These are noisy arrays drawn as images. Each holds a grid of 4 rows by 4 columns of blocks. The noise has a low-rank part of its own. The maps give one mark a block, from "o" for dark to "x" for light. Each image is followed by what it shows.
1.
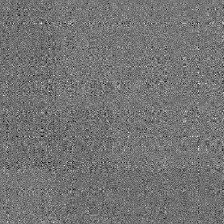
o x x x
o x x x
o o x x
x o o o
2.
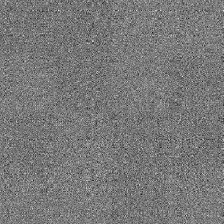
o o x x
x o x o
o x o o
x x o x
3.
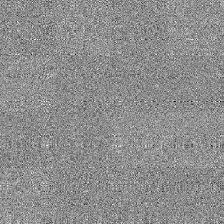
o x o x
x o o o
o o x x
x o o o
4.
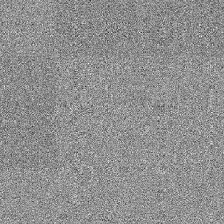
x o o o
o x x x
o x x x
x x x x
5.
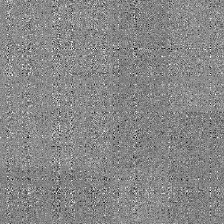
x x o x
x x o x
x x o o
o o x o
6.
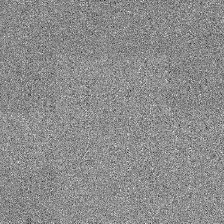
o o o o
o x x o
x x x x
o x x x
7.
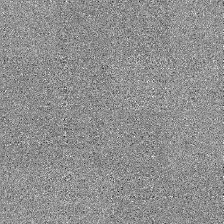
x o o x
o o x x
o o o x
x x o o
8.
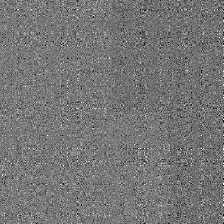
x x o o
x x o o
x x x o
x x x o
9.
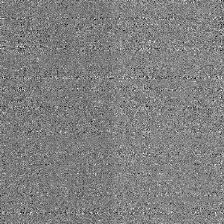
o o x x
o o x x
o o x x
o o x x
